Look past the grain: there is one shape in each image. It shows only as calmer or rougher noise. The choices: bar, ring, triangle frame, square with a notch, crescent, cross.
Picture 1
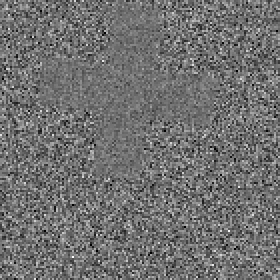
calm cross
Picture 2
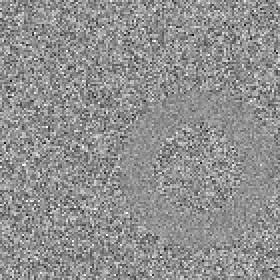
calm ring
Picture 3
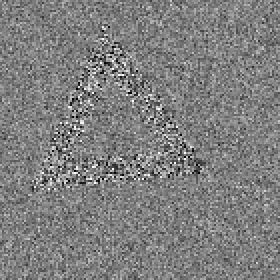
rough triangle frame
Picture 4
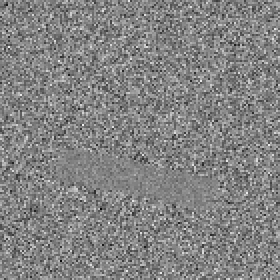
calm bar
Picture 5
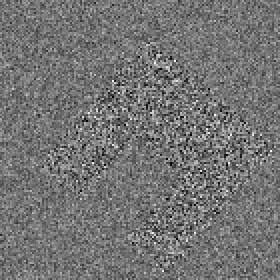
rough square with a notch
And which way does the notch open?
down and left
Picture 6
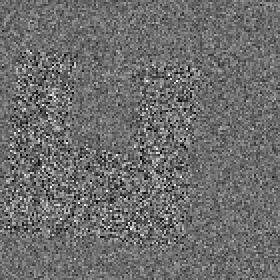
rough square with a notch
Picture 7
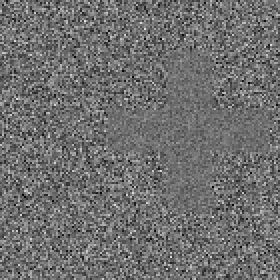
calm cross
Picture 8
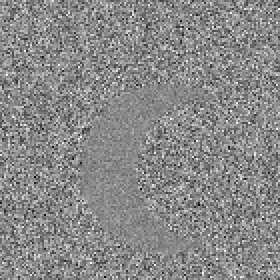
calm crescent
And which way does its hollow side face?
right
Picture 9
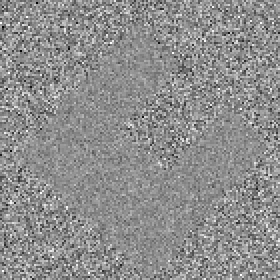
calm square with a notch
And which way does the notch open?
up and right
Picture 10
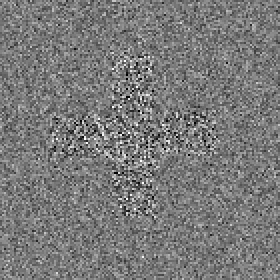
rough cross
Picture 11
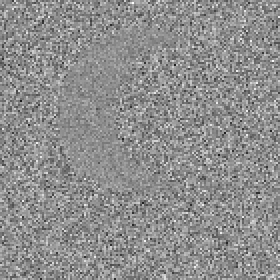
calm crescent
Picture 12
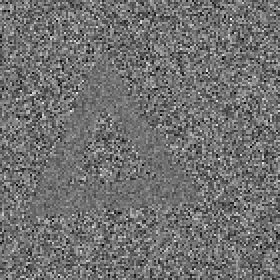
calm triangle frame
